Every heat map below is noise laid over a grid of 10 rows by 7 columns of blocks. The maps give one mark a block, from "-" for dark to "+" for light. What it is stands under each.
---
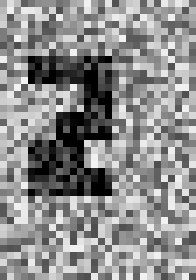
+ + + + + + +
+ + + + + + +
+ - - - + + +
+ + + - + + +
+ + - - + + +
+ - - + + + +
+ - - - + + +
+ + + + + + +
+ + + + + + +
+ + + + + + +
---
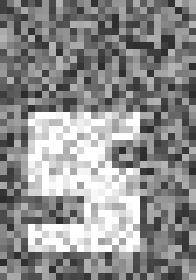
- - - - - - -
- - - - - - -
- - - - - - -
- - - - - - -
- + + + + - -
- + + + - - -
- + + + + - -
- - - + + - -
- + + + + - -
- - - - - - -
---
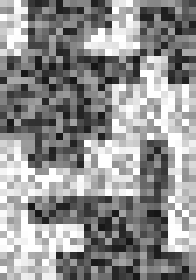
+ - - - + - -
+ - - + + - -
- - - - - + -
- - - - + + +
- - - - + + +
+ - - + + - +
+ + + + + - +
+ - - - - - +
+ + + - - - +
+ + - - - - -
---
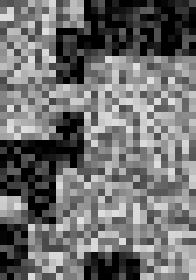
+ + + - - - -
+ + - - - - -
+ + - + + + +
+ + + + + + +
+ + - + + + +
- - - + + + +
- - + + + + +
+ - + + + + +
- + + + + + +
- + + - - + +
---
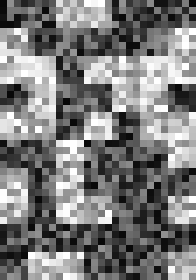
- - + + - - -
+ - - - - - +
+ + - + + + +
- + - - + + -
+ + - + - + +
- - + - - - +
+ - + - - - -
+ - + + - - +
- - - - - - -
- + + - - - +
